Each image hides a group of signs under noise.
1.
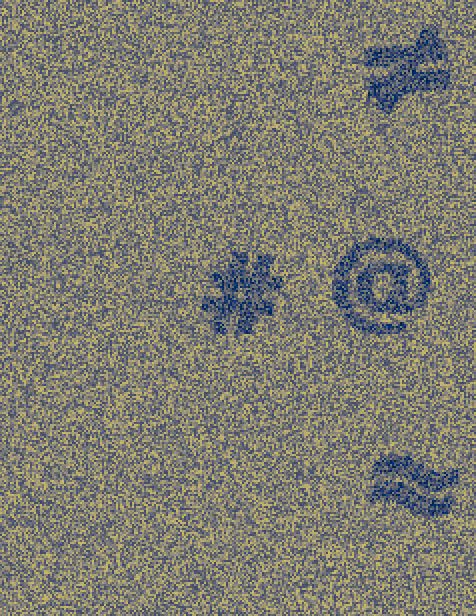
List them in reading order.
top right: not-equal sign; centre: hash sign; middle right: at sign; bottom right: approximately sign
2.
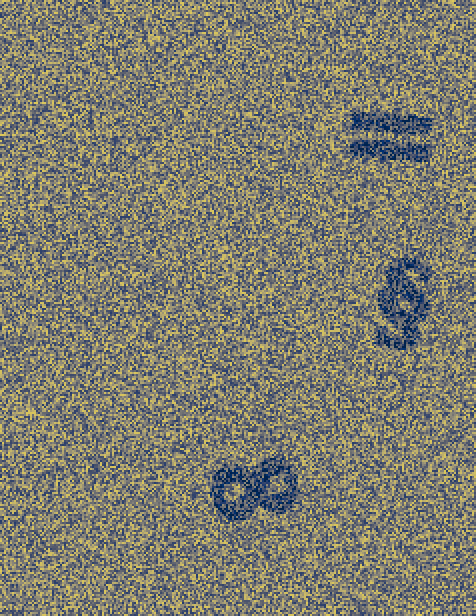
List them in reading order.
top right: equals sign; middle right: section sign; bottom middle: infinity sign
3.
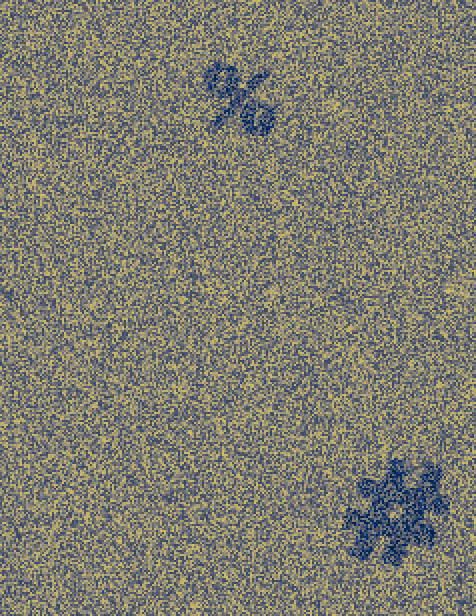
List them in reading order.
top middle: percent sign; bottom right: hash sign
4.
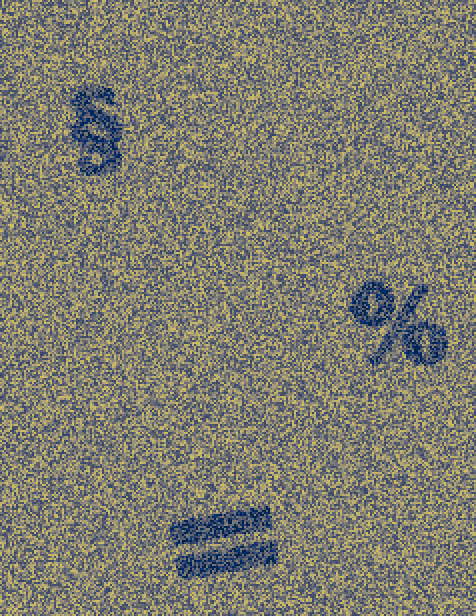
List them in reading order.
top left: section sign; middle right: percent sign; bottom middle: equals sign
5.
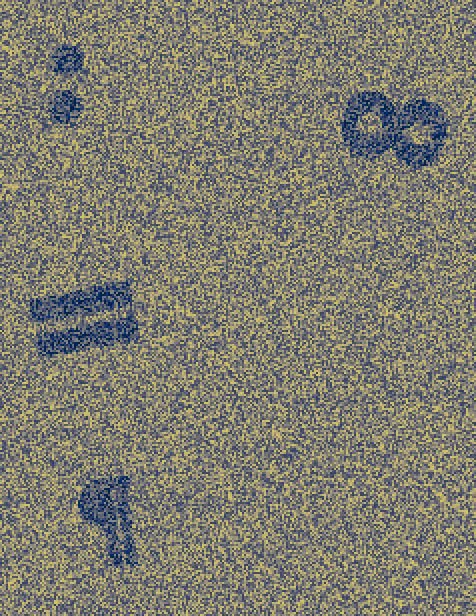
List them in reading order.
top left: colon; top right: infinity sign; middle left: equals sign; bottom left: pilcrow
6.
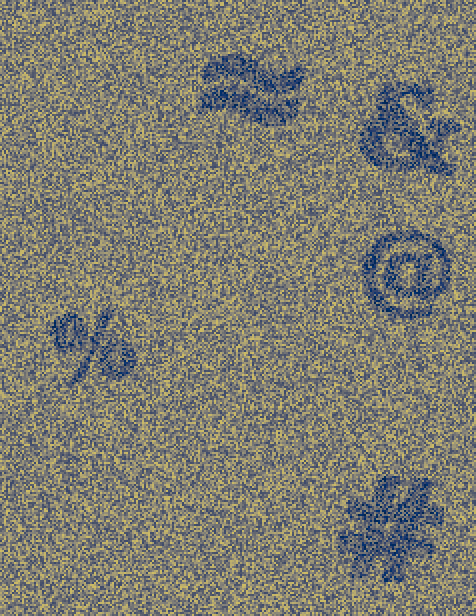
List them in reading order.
top middle: approximately sign; top right: ampersand; middle left: percent sign; middle right: at sign; bottom right: hash sign
